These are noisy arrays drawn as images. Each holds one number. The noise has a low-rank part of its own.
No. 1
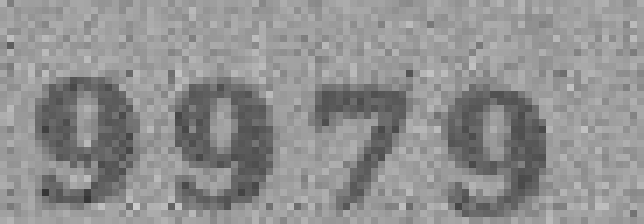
9979
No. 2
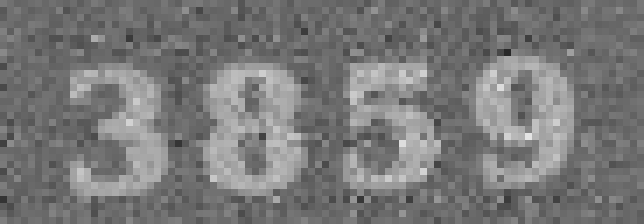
3859
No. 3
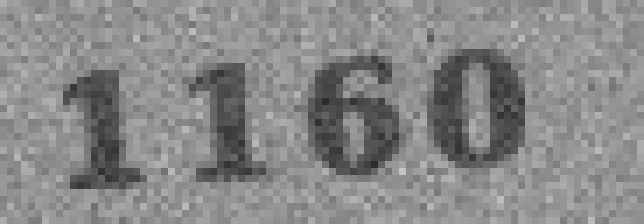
1160
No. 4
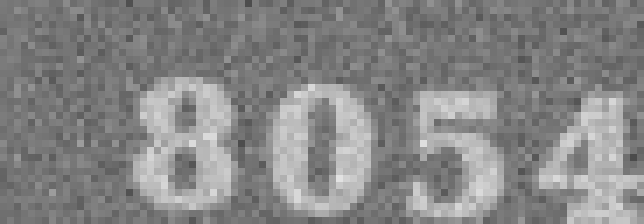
8054
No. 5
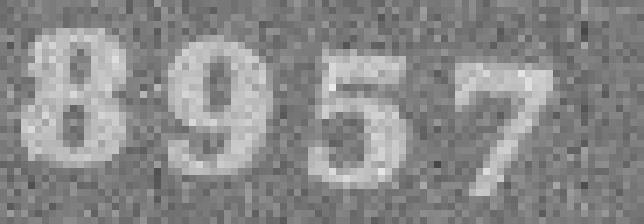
8957
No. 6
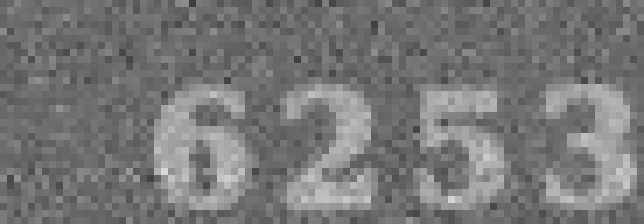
6253
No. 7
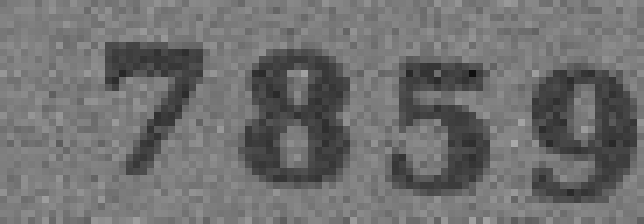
7859
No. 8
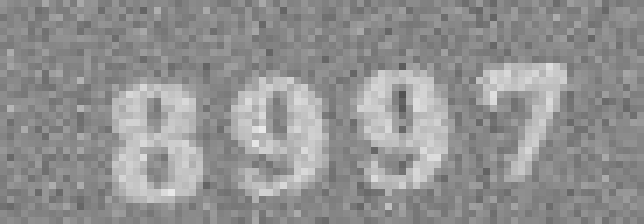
8997
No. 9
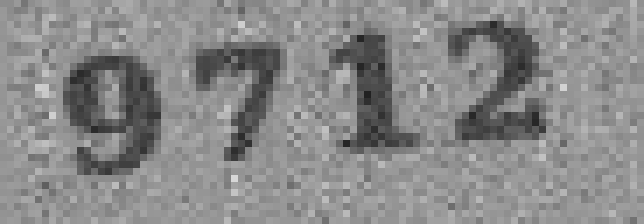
9712
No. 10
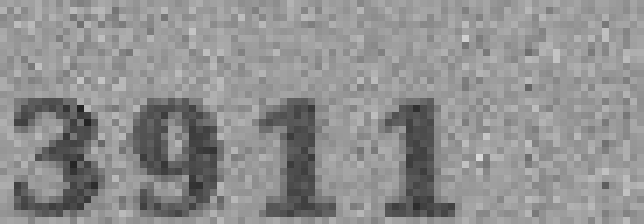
3911
